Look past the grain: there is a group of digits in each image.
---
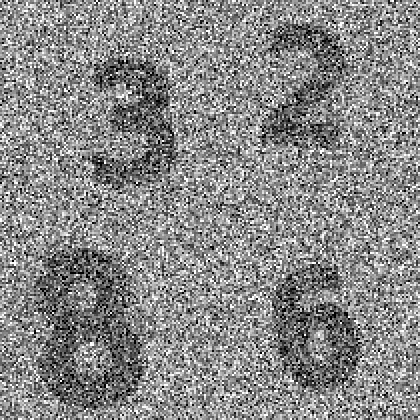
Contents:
top left: dark 3; top right: dark 2; bottom left: dark 8; bottom right: dark 6
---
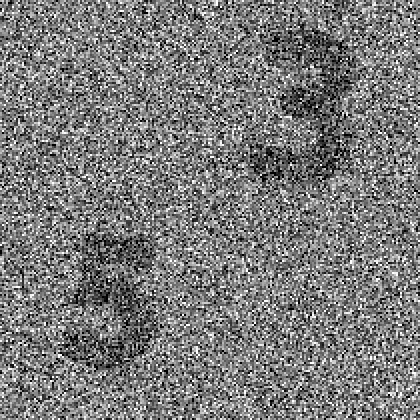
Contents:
top right: dark 3; bottom left: dark 5
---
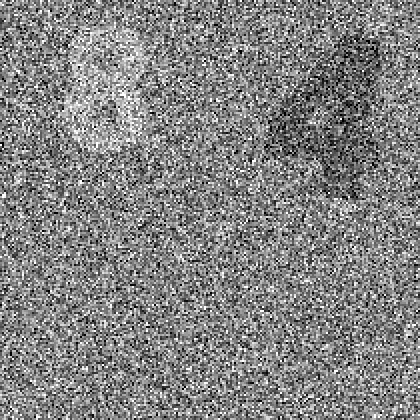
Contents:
top left: light 8; top right: dark 4
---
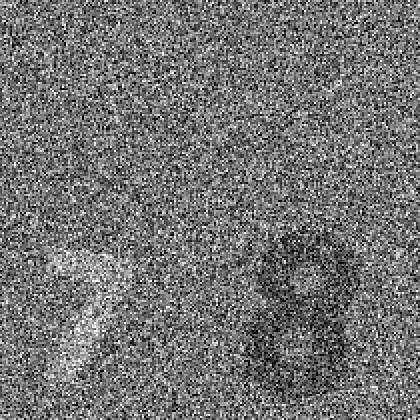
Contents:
bottom left: light 7; bottom right: dark 8
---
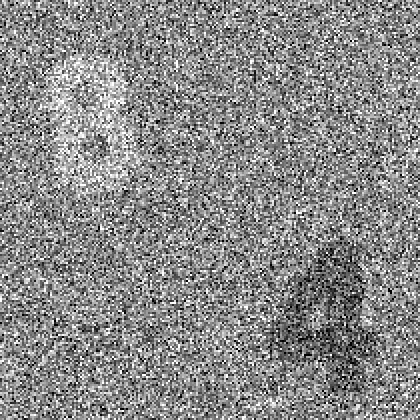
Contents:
top left: light 8; bottom right: dark 4
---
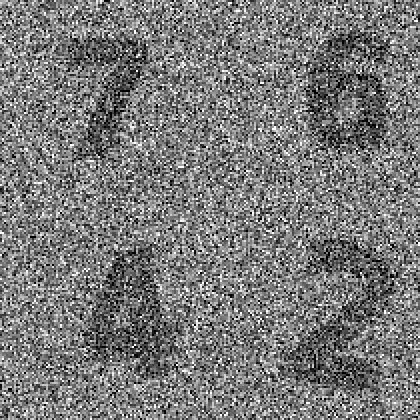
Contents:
top left: dark 7; top right: dark 6; bottom left: dark 4; bottom right: dark 2
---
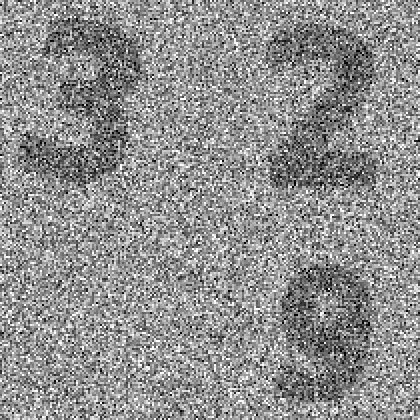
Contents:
top left: dark 3; top right: dark 2; bottom right: dark 9
